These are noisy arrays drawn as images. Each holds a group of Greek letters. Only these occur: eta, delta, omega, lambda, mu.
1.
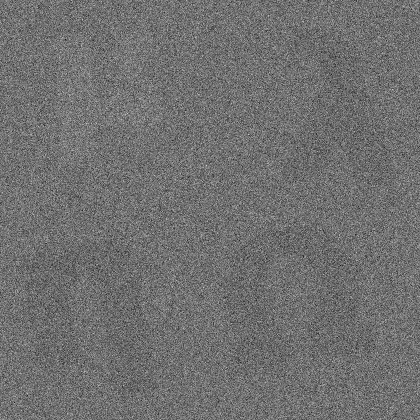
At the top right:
lambda
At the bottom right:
omega
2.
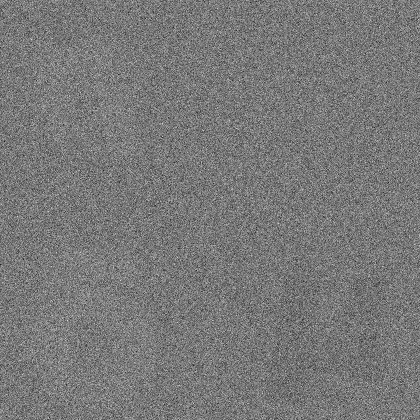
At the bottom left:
delta
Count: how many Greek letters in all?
3
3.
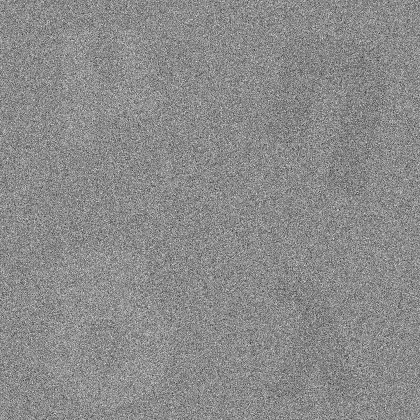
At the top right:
eta
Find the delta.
bottom left
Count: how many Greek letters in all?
4
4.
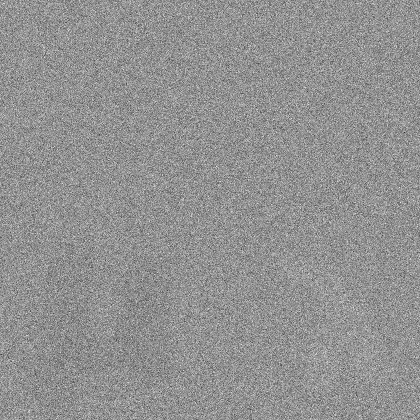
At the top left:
nothing
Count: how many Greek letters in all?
2
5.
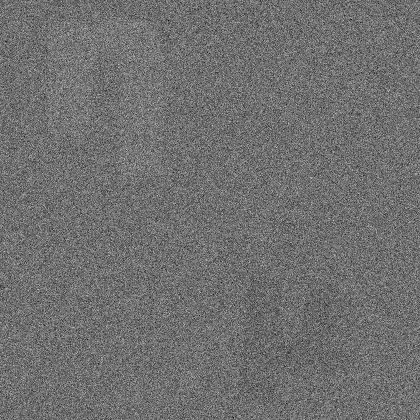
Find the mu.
bottom right
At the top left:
eta
